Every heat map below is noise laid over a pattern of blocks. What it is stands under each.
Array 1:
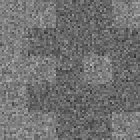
top and bottom mirror each other
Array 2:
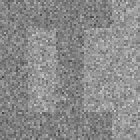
top and bottom mirror each other
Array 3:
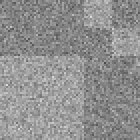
mirrored about the diagonal from the bottom left
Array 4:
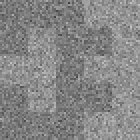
top and bottom mirror each other
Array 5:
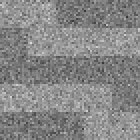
the same after a half turn
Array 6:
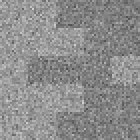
top and bottom mirror each other
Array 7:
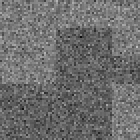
no symmetry
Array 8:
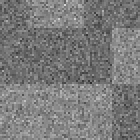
no symmetry
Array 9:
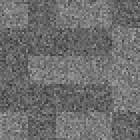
top and bottom mirror each other
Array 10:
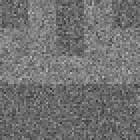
left and right mirror each other
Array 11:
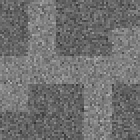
the same after a half turn
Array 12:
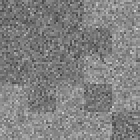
mirrored about the diagonal from the top left
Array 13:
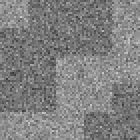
mirrored about the diagonal from the top left
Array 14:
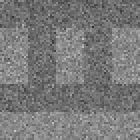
left and right mirror each other
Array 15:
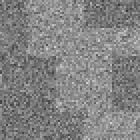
no symmetry
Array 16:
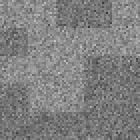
no symmetry
